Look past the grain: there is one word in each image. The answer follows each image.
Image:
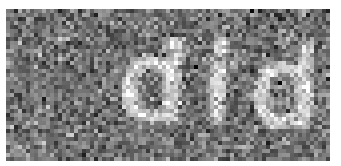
did
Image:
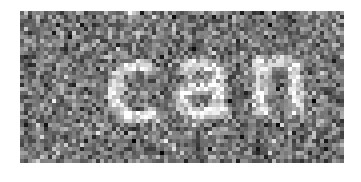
can
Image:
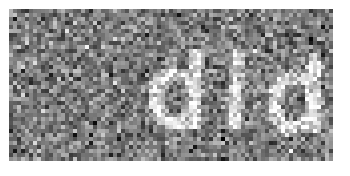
did
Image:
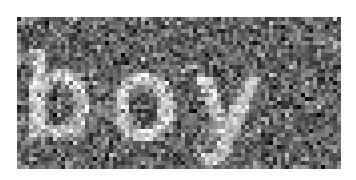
boy
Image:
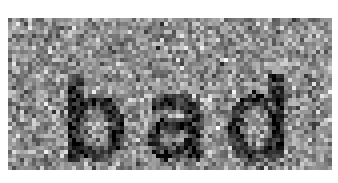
bad
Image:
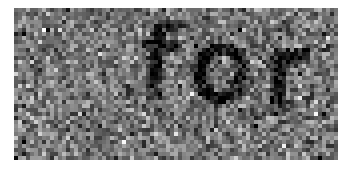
for
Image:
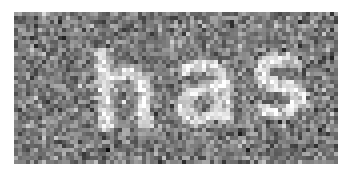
has
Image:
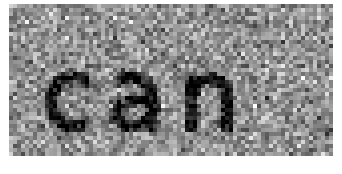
can
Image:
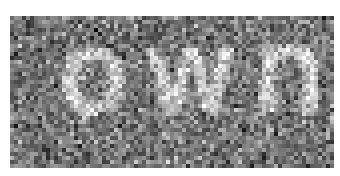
own
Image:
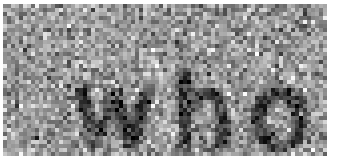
who
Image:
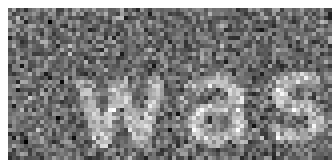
was
